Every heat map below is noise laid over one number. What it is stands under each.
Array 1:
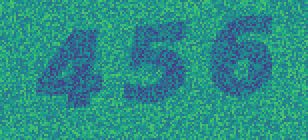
456
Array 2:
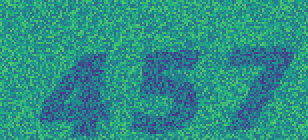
457
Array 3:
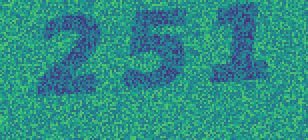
251
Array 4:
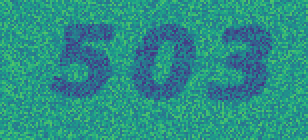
503
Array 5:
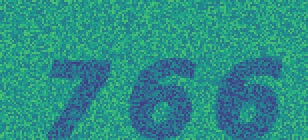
766
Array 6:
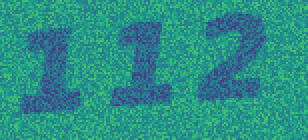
112
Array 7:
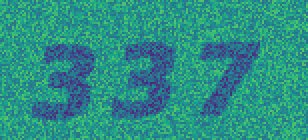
337
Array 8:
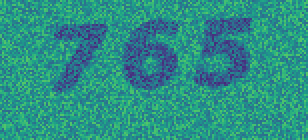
765
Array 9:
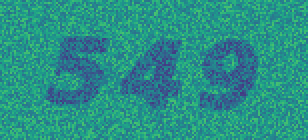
549
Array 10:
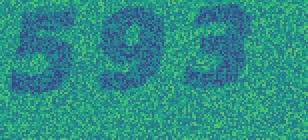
593
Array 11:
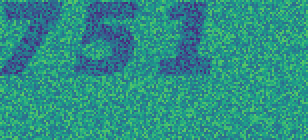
751
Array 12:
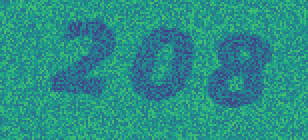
208
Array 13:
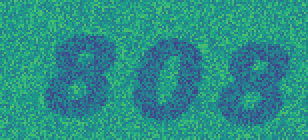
808
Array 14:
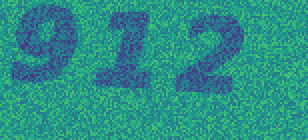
912
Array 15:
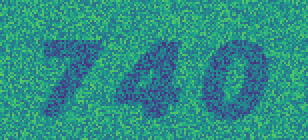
740
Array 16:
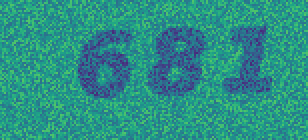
681
